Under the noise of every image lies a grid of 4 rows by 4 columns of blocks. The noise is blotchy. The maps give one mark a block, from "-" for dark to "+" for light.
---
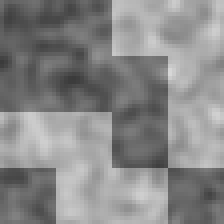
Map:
- - + +
- - - +
+ + - +
- + + -
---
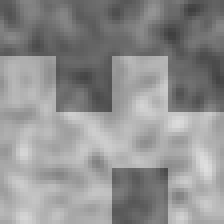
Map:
- - - -
+ - + -
+ + + +
+ + - +
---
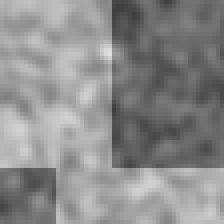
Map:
+ + - -
+ + - -
+ + - -
- + + +
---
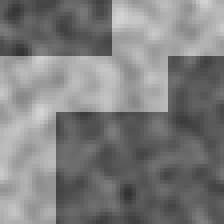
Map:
- - + +
+ + + -
+ - - -
+ - - -
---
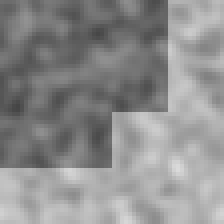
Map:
- - - +
- - - +
- - + +
+ + + +
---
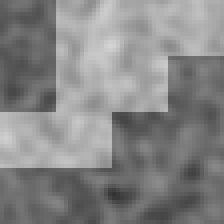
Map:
- + + +
- + + -
+ + - -
- - - -
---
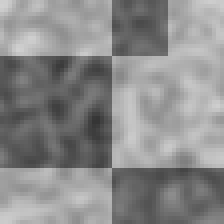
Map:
+ + - +
- - + +
- - + +
+ + - -
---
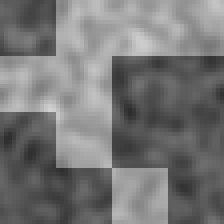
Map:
- + + +
+ + - -
- + - -
- - + -
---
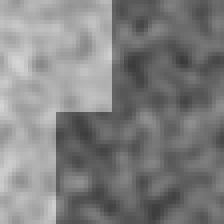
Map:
+ + - -
+ + - -
+ - - -
+ - - -
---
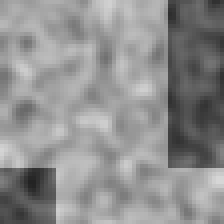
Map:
+ + + -
+ + + -
+ + + -
- + + +
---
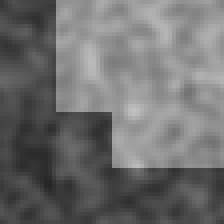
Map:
- + + +
- + + +
- - + +
- - - -
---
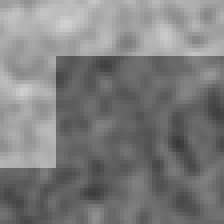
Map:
+ + + +
+ - - -
+ - - -
- - - -
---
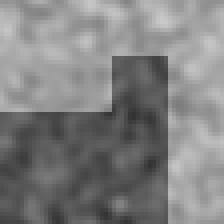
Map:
+ + + +
+ + - +
- - - +
- - - +
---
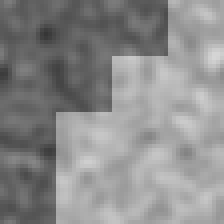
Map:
- - - +
- - + +
- + + +
- + + +
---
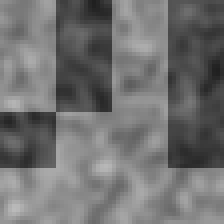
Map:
+ - + -
+ - + -
- + + -
+ + + +
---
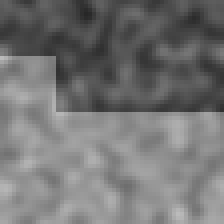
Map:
- - - -
+ - - -
+ + + +
+ + + +
